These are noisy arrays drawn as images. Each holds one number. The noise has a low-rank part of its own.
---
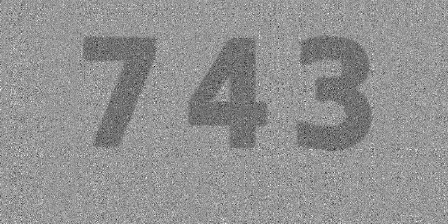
743
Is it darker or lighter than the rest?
darker
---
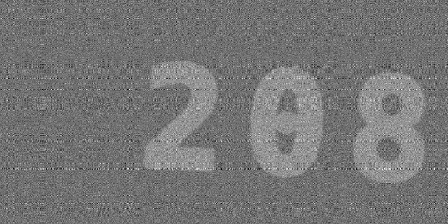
208
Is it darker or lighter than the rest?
lighter
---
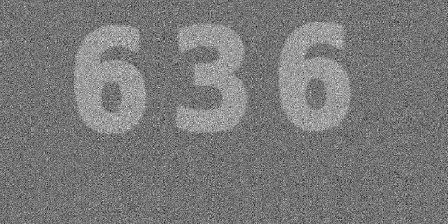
636
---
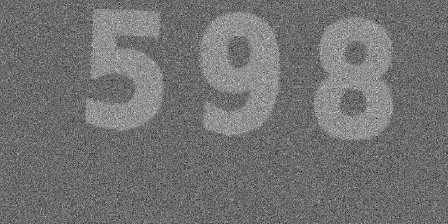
598
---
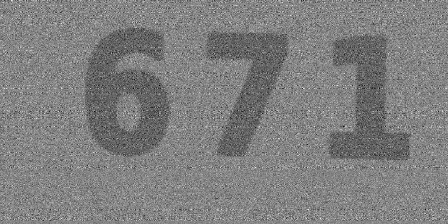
671
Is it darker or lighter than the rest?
darker
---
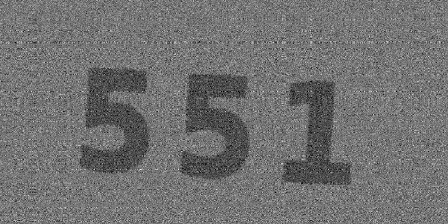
551
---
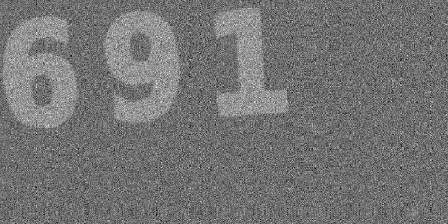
691
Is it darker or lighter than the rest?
lighter
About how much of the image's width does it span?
two thirds
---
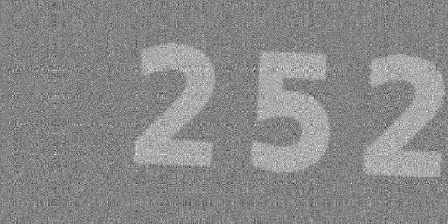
252
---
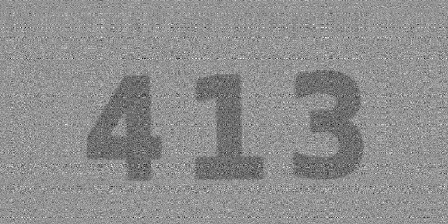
413
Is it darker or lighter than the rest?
darker
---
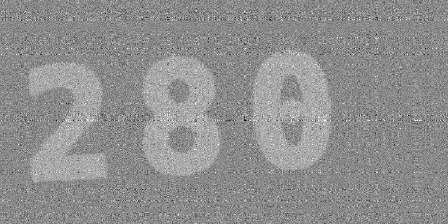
280
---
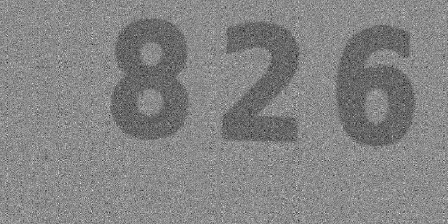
826
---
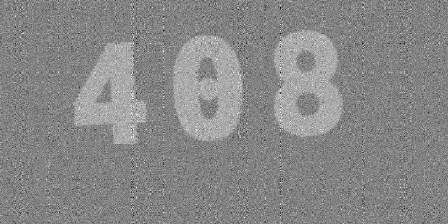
408
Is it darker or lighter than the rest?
lighter
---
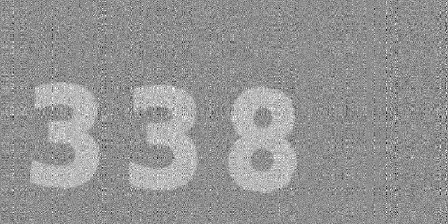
338
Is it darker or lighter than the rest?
lighter
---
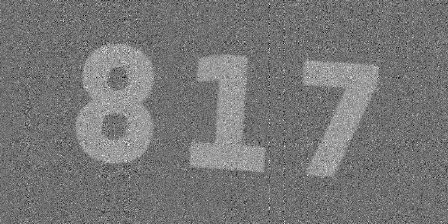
817
